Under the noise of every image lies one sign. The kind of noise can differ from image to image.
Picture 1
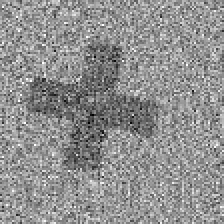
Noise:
low rank plus noise
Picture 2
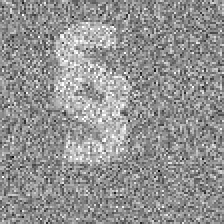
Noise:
low rank plus noise
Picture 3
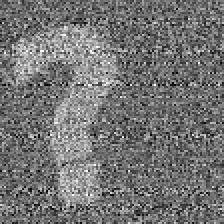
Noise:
rows of uneven size
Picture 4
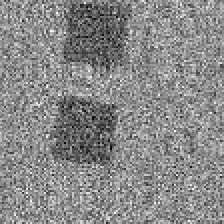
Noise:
low rank plus noise
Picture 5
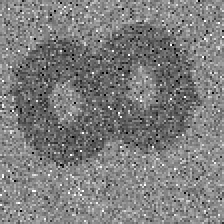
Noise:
heavy tails
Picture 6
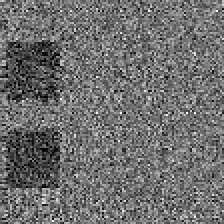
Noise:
low rank plus noise
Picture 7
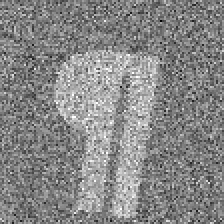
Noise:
low rank plus noise
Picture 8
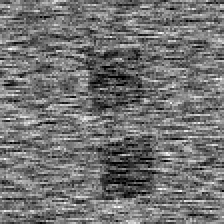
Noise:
streaked along the rows
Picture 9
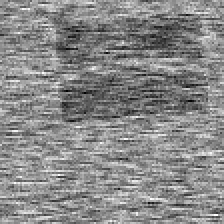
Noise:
streaked along the rows
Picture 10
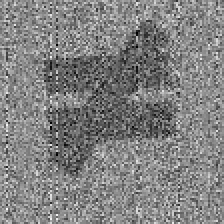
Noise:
columns of uneven size
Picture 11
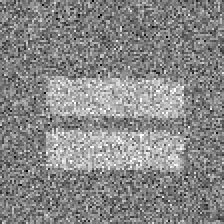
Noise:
independent entries
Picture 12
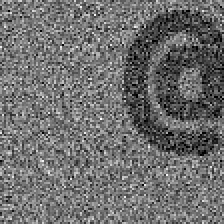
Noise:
low rank plus noise
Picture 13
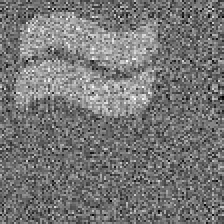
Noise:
low rank plus noise
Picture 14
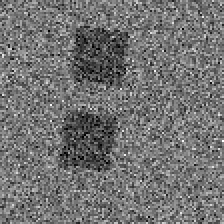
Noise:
independent entries
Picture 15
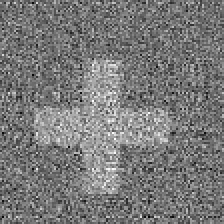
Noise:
low rank plus noise
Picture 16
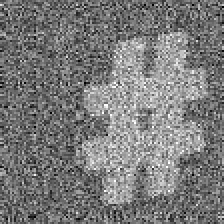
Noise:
low rank plus noise
